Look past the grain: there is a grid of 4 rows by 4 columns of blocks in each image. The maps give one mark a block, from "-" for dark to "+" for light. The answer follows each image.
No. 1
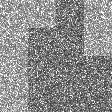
++-+
+--+
+---
+---
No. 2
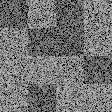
-+-+
+--+
+++-
+-++
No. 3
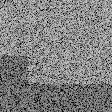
++++
++++
-+++
----
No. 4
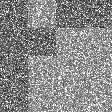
-+--
--++
-+++
-+++
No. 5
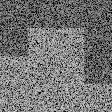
----
-++-
+++-
++++
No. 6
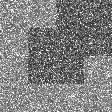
++--
+---
+--+
++++
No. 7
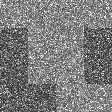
++++
-++-
-++-
--++
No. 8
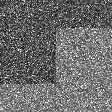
----
--++
--++
++++
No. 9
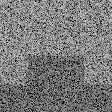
++++
++++
+--+
----
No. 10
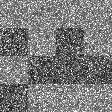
++++
-+-+
+---
-+++
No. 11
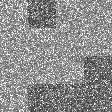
+-++
++++
+++-
+---
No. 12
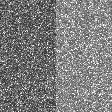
--++
--++
--++
--++
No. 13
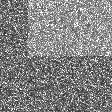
-+++
-+++
----
----
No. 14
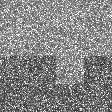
++++
++++
--+-
----
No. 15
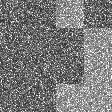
--+-
---+
---+
--++
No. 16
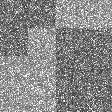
--++
-+--
++--
++--
